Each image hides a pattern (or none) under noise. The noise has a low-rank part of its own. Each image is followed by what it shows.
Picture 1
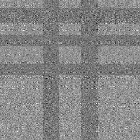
bands of rows crossing bands of columns
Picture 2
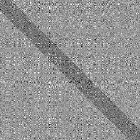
a diagonal band
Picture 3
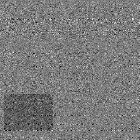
one block
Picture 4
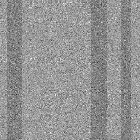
bands of columns
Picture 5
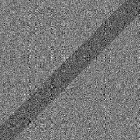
a diagonal band
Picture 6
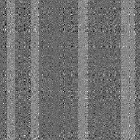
bands of columns
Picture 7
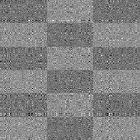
a checkerboard
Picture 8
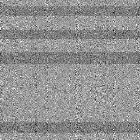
bands of rows
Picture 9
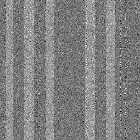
bands of columns
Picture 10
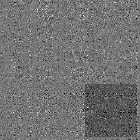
one block
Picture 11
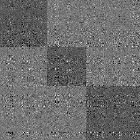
blocks along the diagonal
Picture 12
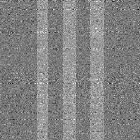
bands of columns
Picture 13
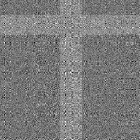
bands of rows crossing bands of columns
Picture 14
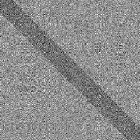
a diagonal band
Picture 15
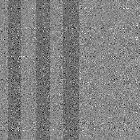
bands of columns
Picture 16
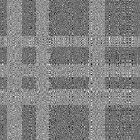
bands of rows crossing bands of columns
